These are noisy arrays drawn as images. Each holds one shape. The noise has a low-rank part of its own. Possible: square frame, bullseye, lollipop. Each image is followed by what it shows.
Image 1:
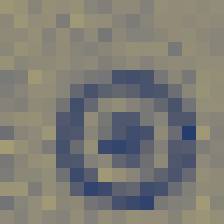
dark bullseye
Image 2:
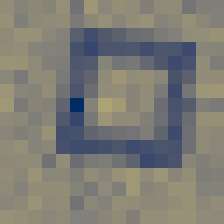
dark square frame
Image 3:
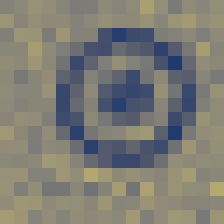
dark bullseye
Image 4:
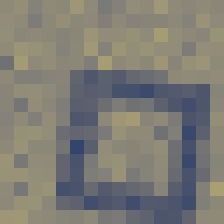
dark square frame
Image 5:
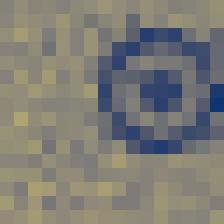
dark bullseye
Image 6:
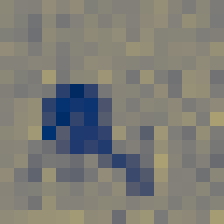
dark lollipop
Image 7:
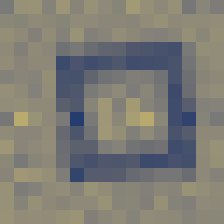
dark square frame
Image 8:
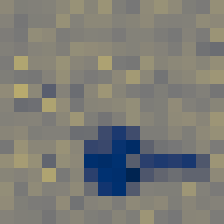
dark lollipop
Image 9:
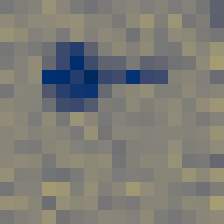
dark lollipop
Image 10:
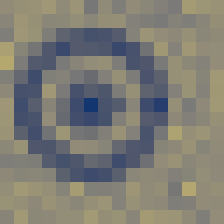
dark bullseye
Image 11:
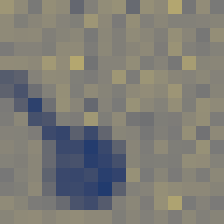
dark lollipop
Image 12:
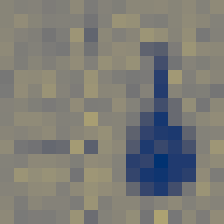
dark lollipop
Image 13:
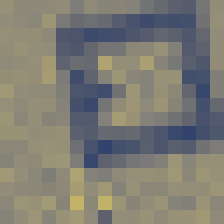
dark square frame
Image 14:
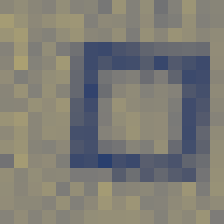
dark square frame
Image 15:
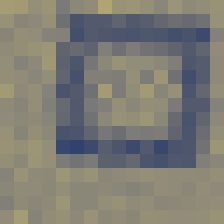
dark square frame
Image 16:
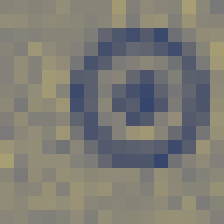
dark bullseye
